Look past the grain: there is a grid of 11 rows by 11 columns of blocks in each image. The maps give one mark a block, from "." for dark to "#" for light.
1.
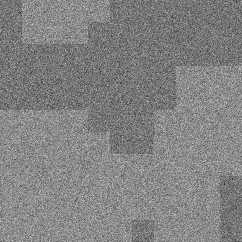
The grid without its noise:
. # # # # . . . . . .
. # # # . . . . . . .
. . . . . . . . . . .
. . . . . . . . # # #
. . . . . . . . # # #
# # # # . . . # # # #
# # # # # . . # # # #
# # # # # # # # # # #
# # # # # # # # # # .
# # # # # # # # # # .
# # # # # # . # # # .
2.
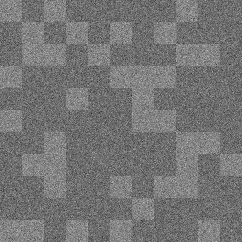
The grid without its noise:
# . # . . . . . # . .
. # . # . # . # . . .
. # # . # . . . # # .
# . . . . # # # . . .
. . . # . . # . . . .
# . . . . . # # . . .
. . # . . . . . # # .
. # # . . . . . # . #
. . # . . # . # # . .
. . . . . . # . . . .
# # . # . # . . . # .
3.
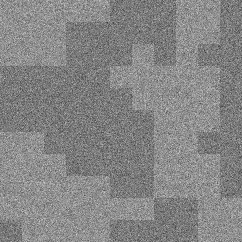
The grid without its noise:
# # # # # . . . # # .
# # # . . . . . # # .
# # # . . . # . # . .
. . . . . # # # # # .
. . . . . . # # # # .
. . . . . . . # # # .
# # . . . . . # # . .
# # # . . . . # # # .
# # # # # . . # # # .
# # # # # # # . . # #
. # # # # . . . . # #
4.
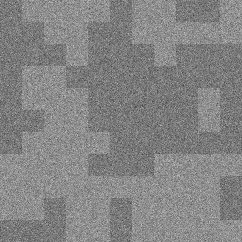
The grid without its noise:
. # # # # . # # . . #
. . # # . . # # # # #
. . . # . . . # . . .
. # # . . . . . . . .
. # # # . . . . . # .
. . # # . . . . . # .
. # # # # . . . . . .
# # # # . . . # # # #
# # # # # # # # # # .
# # . # # . # # # # .
. . . # # . # # # # #
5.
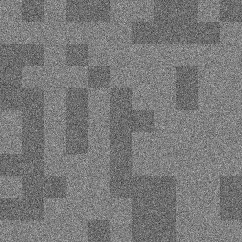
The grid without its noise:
# . # . . # # . . # .
# # # # # # . . . . #
. . # . # # # # # # #
. # # # . # # # . # #
. . # . # . # # . # #
# . # . # . . # # # #
# . # . # . # # # # #
. . # # # . # # # # #
# . . # # . . . # # .
. . # # # # . . # # .
# # # # . # . . # # #
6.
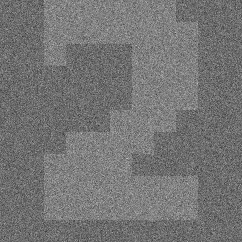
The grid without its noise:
. . # # # # # # . . .
. . # # # # # # # . .
. . # . . . # # # . .
. . . . . . # # # . .
. . . . . . # # # . .
. . . . . # # # . . .
. . . # # # # . . . .
. . # # # # . . . . .
. . # # # # # # # . .
. . # # # # # # # . .
. . . . . . . . . . .
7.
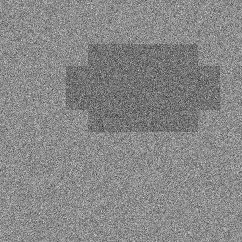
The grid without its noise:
# # # # # # # # # # #
# # # # # # # # # # #
# # # # . . . . . # #
# # # . . . . . . . #
# # # . . . . . . . #
# # # # . . . . . # #
# # # # # # # # # # #
# # # # # # # # # # #
# # # # # # # # # # #
# # # # # # # # # # #
# # # # # # # # # # #
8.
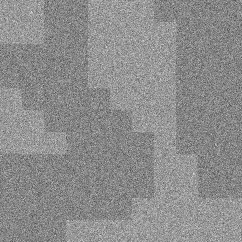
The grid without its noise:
# # . . # # # . . . .
# # . . # # # # . . .
. . . . # # # # . . .
. . . . # # # # . . .
# . . . . # # # . . .
# # . . . . # # . . .
# # # . . . . # . . .
. . . . . . . # # . .
. . . . . . . # # . .
. . . . . . # # # # #
. . . # # # # # # # #
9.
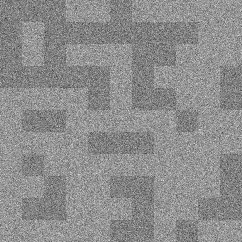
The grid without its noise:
. . . # # . # # # # #
. # . . . . . . . # #
. # . # # # . . # # #
. . . . . # . # # # .
# # # # . # . . # # .
# . . # # # # # . # #
# # # # . . . # # # #
# . # # # # # # # # .
# # . # # . . # # # .
# . . # # # . # # . .
# # # # # . . # . # #
